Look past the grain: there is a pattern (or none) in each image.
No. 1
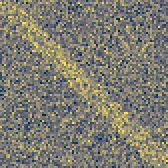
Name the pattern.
a diagonal band
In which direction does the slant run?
top left to bottom right
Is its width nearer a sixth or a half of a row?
a sixth
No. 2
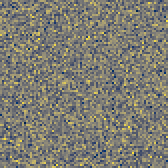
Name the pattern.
only noise
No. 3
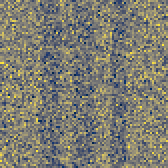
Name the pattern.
bands of columns
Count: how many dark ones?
3
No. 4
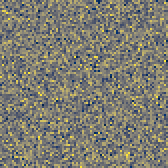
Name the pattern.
only noise
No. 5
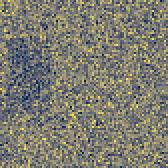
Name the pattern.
one block
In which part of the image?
middle left
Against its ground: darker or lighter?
darker
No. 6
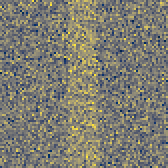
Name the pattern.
one band of columns
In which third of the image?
middle
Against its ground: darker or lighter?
lighter
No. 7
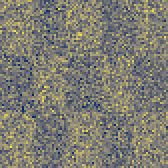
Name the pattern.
a checkerboard
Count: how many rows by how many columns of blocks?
3 by 5
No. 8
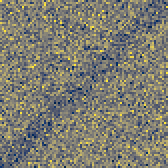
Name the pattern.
a diagonal band
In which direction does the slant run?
bottom left to top right
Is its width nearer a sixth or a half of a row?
a sixth
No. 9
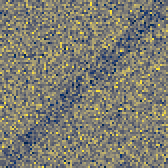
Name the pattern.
a diagonal band
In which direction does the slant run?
bottom left to top right
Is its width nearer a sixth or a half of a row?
a sixth
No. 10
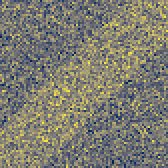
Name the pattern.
a diagonal band
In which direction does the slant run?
bottom left to top right
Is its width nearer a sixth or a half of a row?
a half
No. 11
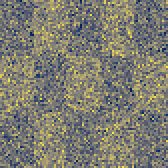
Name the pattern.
a checkerboard
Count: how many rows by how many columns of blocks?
3 by 5
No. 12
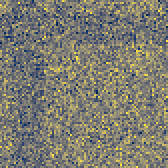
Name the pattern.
bands of rows crossing bands of columns
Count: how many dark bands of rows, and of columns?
1 and 1
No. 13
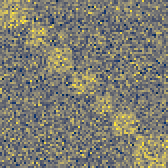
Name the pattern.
blocks along the diagonal
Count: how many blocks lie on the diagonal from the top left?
7
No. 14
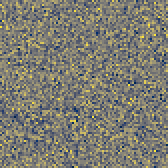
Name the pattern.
only noise
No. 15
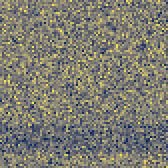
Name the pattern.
one band of rows
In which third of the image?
bottom
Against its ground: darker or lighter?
darker
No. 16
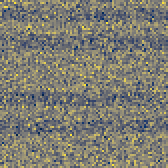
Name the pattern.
bands of rows
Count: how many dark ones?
4
